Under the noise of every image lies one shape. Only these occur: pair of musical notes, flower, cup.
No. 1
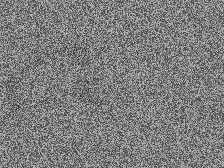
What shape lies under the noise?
pair of musical notes
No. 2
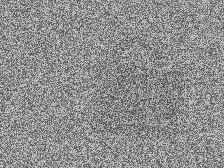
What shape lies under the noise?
cup
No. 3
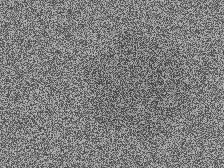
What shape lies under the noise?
flower
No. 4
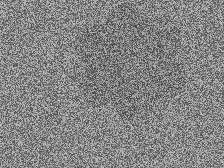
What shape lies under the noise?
flower
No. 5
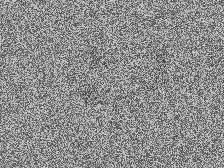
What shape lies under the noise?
pair of musical notes
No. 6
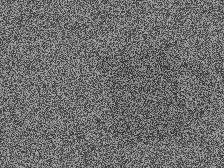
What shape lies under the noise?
cup
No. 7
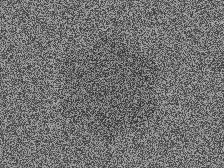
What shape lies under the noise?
flower
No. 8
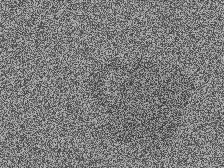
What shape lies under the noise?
cup
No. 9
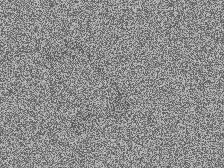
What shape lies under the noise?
pair of musical notes
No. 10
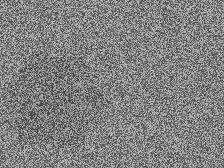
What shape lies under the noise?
flower
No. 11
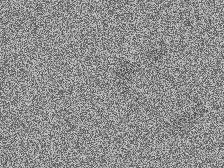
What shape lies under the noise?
pair of musical notes
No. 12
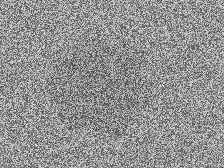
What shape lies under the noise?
flower
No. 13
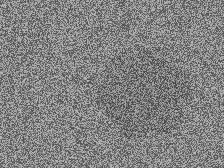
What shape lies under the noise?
flower
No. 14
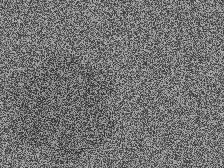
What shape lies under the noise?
flower
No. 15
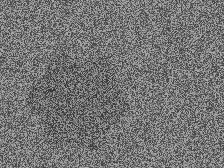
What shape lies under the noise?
flower
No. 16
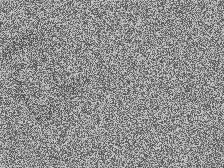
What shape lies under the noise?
pair of musical notes
